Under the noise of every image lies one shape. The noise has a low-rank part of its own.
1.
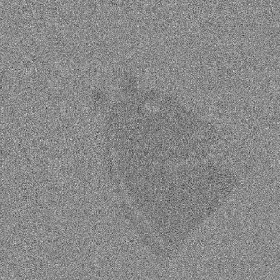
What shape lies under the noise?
chess knight
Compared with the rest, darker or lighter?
darker
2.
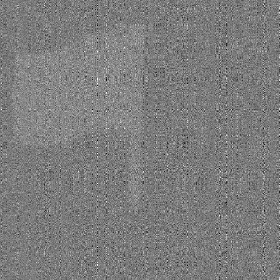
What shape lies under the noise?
flag
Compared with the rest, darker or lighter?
lighter
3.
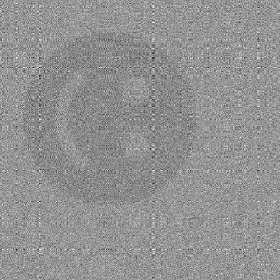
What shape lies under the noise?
smiling face
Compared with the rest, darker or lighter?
darker
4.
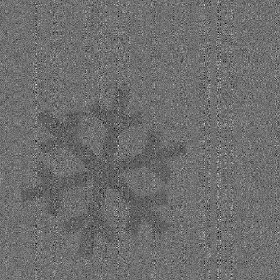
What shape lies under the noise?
snowflake
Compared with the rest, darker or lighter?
darker
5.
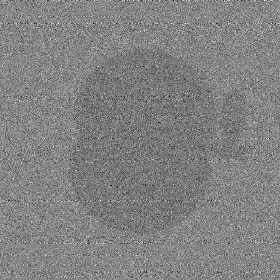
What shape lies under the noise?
apple
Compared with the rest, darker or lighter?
darker
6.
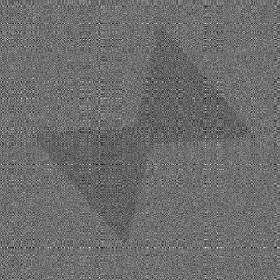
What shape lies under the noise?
bow tie
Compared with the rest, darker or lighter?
darker
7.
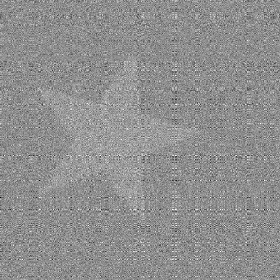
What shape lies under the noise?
star
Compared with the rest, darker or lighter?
lighter
